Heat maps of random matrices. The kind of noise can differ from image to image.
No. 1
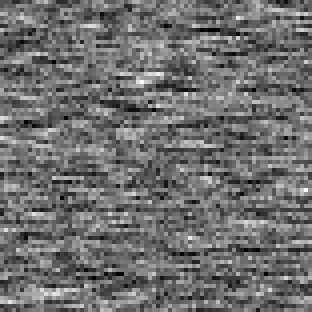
streaked along the rows
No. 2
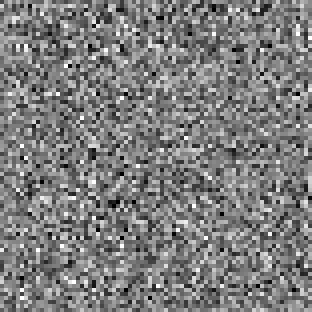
low rank plus noise
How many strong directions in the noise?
five to eight
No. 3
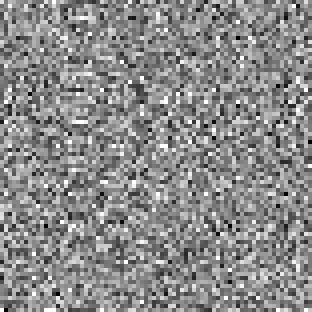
low rank plus noise
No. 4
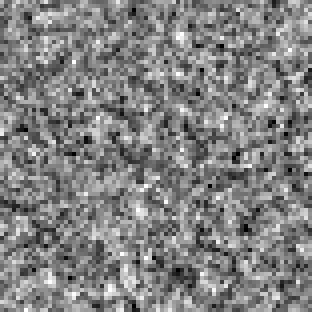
blotchy
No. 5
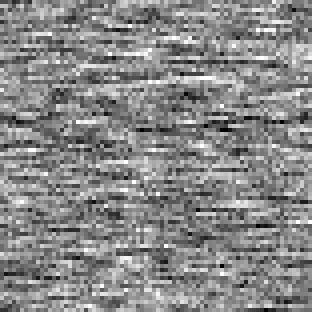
streaked along the rows
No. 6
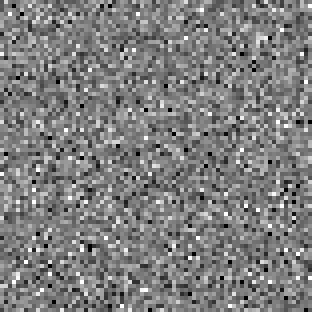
heavy tails
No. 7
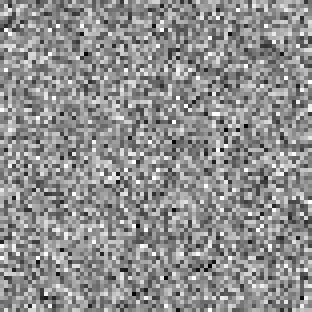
independent entries
